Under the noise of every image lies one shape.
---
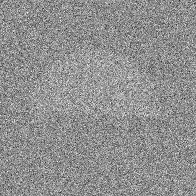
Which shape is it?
half disc
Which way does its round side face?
up
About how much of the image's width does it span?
two thirds
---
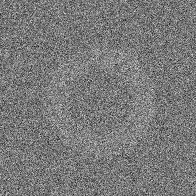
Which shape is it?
ring
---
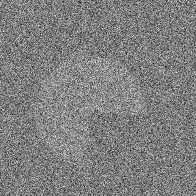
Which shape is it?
disc with a wedge cut out
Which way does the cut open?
down and right
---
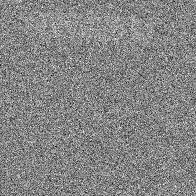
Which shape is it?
bar
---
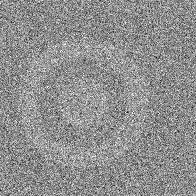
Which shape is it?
bullseye
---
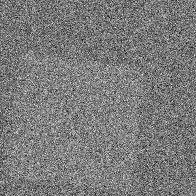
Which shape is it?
square
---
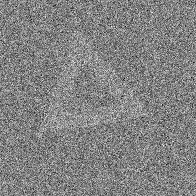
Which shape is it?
triangle frame
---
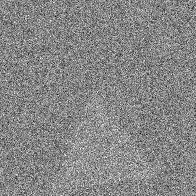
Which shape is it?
triangle
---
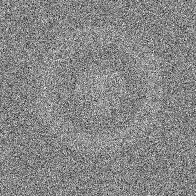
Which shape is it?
bullseye
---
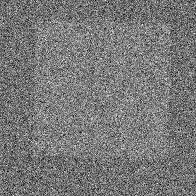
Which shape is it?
square
